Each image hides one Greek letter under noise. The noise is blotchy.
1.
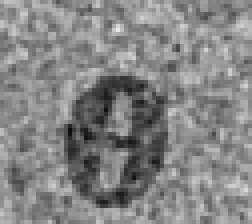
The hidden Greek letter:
theta
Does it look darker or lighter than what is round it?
darker
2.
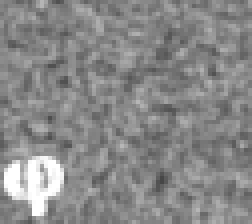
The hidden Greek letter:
phi
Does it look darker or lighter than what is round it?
lighter
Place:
bottom left
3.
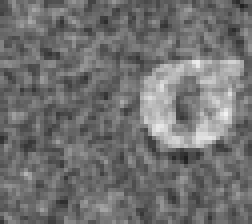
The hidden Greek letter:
sigma
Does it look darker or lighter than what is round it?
lighter
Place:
middle right
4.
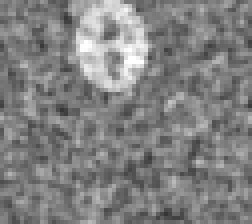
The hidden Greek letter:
theta
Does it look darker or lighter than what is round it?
lighter
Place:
top middle
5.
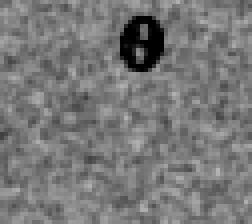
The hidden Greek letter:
theta
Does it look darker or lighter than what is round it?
darker
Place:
top middle
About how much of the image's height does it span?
a quarter
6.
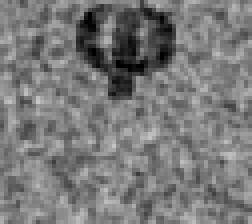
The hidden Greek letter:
phi
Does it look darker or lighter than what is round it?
darker
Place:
top middle
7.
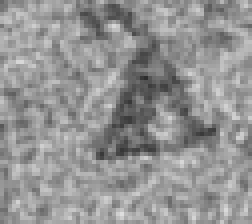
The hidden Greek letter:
lambda
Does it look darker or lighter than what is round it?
darker
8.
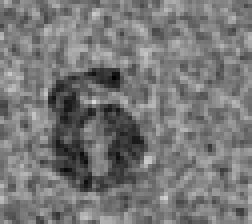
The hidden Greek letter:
delta
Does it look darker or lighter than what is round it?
darker
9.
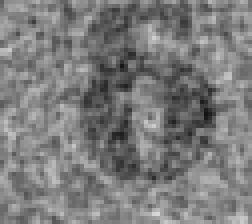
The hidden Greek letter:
delta
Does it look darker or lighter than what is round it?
darker
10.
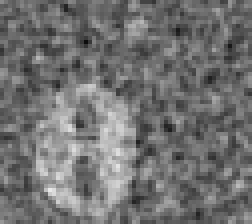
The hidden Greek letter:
theta
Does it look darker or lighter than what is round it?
lighter
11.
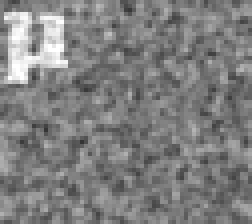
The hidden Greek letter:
mu
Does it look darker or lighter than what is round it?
lighter
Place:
top left
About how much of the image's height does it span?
a third
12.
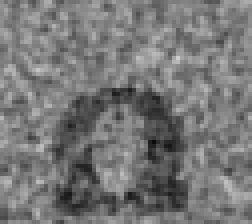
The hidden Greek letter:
omega
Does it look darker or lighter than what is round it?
darker
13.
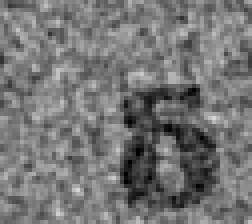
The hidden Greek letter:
delta
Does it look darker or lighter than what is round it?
darker
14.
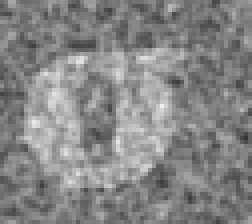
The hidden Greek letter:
sigma
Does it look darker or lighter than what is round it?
lighter
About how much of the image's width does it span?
two thirds
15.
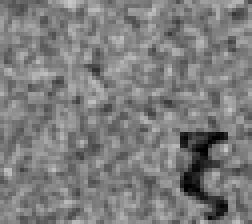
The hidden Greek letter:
xi
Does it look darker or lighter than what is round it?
darker
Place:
bottom right
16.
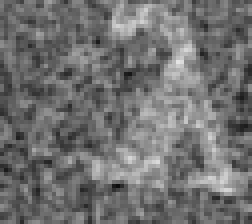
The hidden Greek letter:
lambda
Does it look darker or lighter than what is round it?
lighter
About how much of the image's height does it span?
nearly all
